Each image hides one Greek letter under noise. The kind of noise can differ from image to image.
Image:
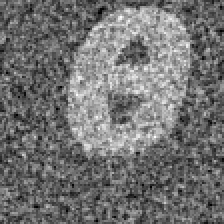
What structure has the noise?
blotchy
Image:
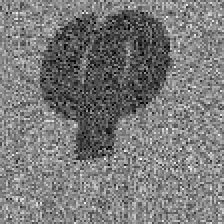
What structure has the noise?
low rank plus noise
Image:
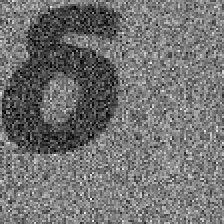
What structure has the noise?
low rank plus noise
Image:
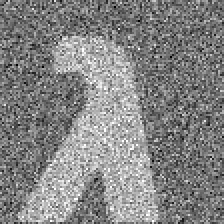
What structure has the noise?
independent entries
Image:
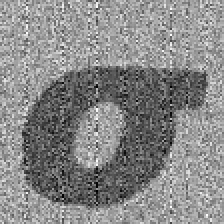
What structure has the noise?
columns of uneven size
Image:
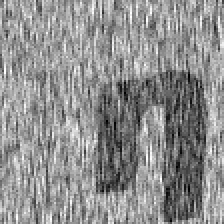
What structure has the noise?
streaked along the columns
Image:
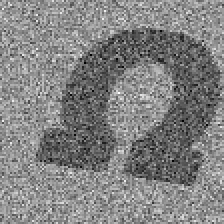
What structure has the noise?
low rank plus noise
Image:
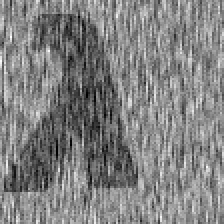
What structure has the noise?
streaked along the columns
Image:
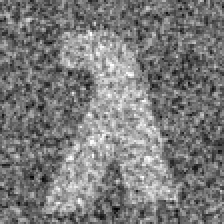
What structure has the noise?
blotchy
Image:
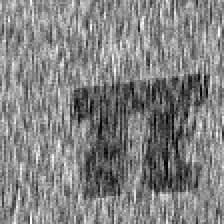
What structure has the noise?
streaked along the columns
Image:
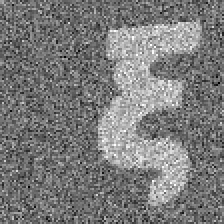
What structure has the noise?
independent entries
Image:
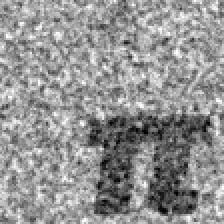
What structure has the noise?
blotchy
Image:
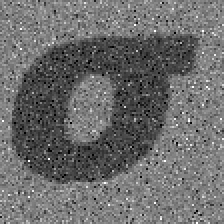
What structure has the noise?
heavy tails
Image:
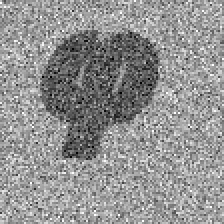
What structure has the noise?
independent entries
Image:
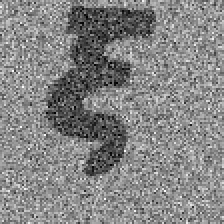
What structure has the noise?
independent entries
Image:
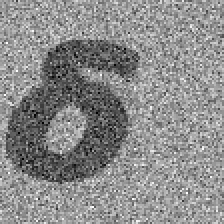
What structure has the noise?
independent entries
